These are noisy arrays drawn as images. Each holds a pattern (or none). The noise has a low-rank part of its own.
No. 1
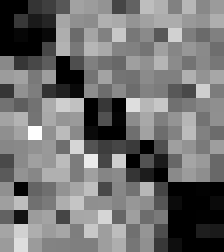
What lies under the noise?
blocks along the diagonal
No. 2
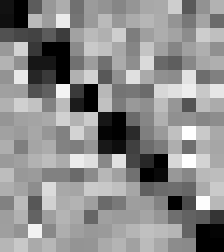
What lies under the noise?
blocks along the diagonal
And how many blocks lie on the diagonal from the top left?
7
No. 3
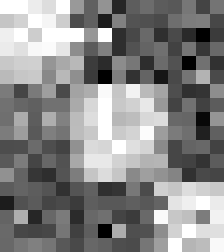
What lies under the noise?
blocks along the diagonal
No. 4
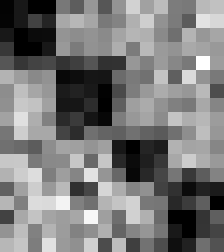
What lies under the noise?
blocks along the diagonal
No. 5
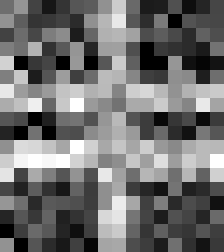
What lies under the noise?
bands of rows crossing bands of columns
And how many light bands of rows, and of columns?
2 and 1
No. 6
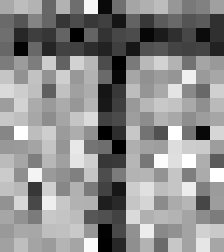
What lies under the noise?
bands of rows crossing bands of columns
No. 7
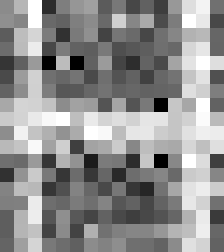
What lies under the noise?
bands of rows crossing bands of columns
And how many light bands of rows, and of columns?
1 and 2
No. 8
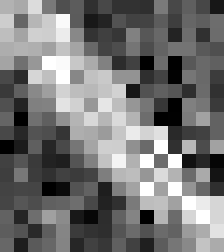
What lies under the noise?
a diagonal band
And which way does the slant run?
top left to bottom right
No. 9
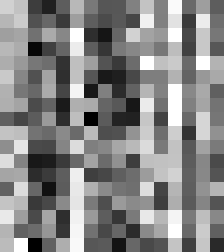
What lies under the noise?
bands of columns
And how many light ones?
5
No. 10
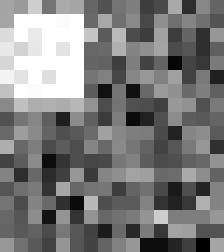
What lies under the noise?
one block
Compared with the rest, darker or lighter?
lighter
